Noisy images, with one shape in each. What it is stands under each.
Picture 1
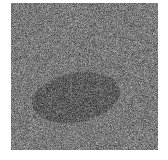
ellipse
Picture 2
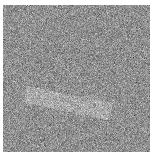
bar
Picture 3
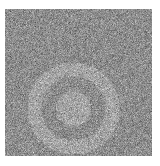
bullseye
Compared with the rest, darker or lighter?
lighter
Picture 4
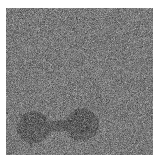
dumbbell
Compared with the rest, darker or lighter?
darker
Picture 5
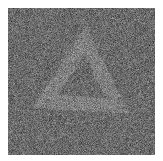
triangle frame
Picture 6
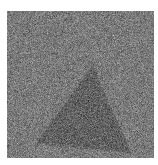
triangle
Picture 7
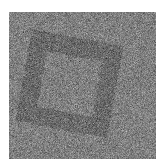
square frame
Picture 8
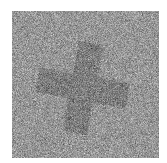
cross
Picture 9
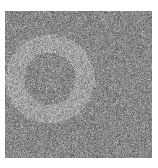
ring
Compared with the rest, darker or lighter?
lighter
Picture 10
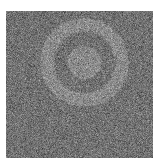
bullseye
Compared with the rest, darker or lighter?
lighter
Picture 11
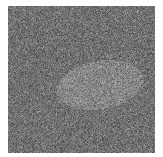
ellipse
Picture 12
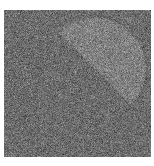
half disc
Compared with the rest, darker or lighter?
lighter
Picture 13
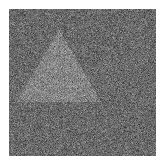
triangle
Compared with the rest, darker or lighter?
lighter
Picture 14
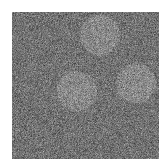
three dots
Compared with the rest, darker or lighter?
lighter
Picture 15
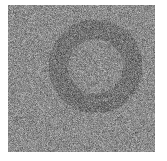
ring
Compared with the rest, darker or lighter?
darker
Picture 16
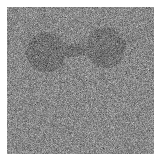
dumbbell
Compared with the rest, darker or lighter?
darker
